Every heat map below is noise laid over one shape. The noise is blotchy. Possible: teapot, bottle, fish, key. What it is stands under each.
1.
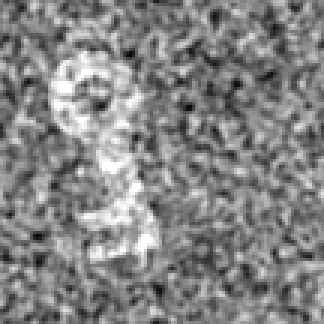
key
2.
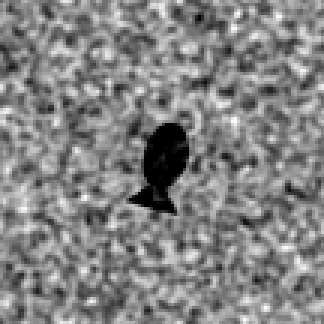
fish
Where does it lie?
centre
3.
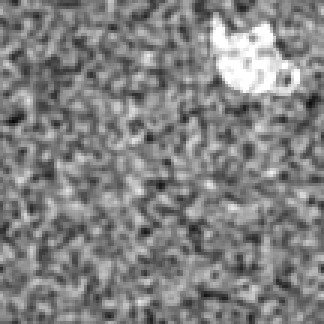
teapot
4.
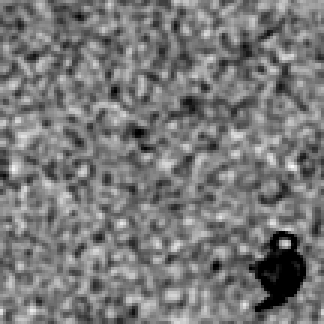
teapot
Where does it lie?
bottom right
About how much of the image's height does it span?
a quarter
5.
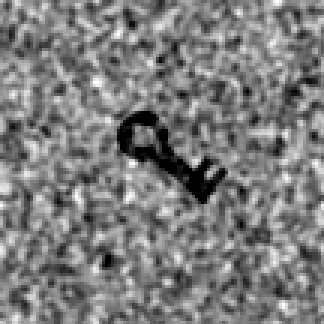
key
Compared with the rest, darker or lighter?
darker
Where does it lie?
centre
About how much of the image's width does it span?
a third
